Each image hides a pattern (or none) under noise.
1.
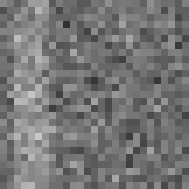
one band of columns
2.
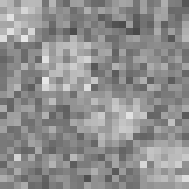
blocks along the diagonal
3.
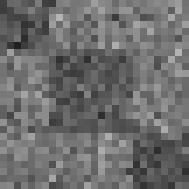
blocks along the diagonal
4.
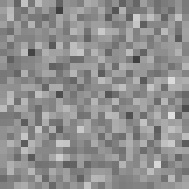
only noise
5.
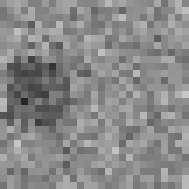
one block
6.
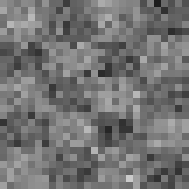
a checkerboard
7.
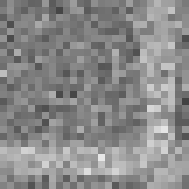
bands of rows crossing bands of columns
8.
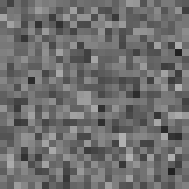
only noise
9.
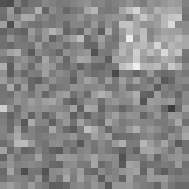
one block
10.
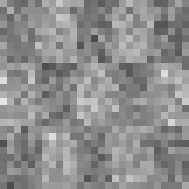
a checkerboard
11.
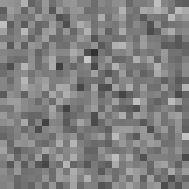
only noise
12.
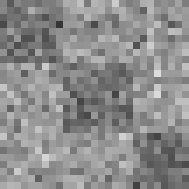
blocks along the diagonal
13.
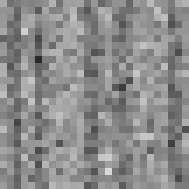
bands of columns
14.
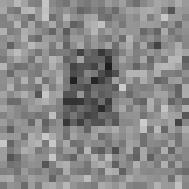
one block
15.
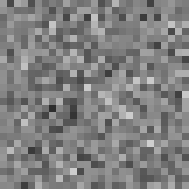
only noise
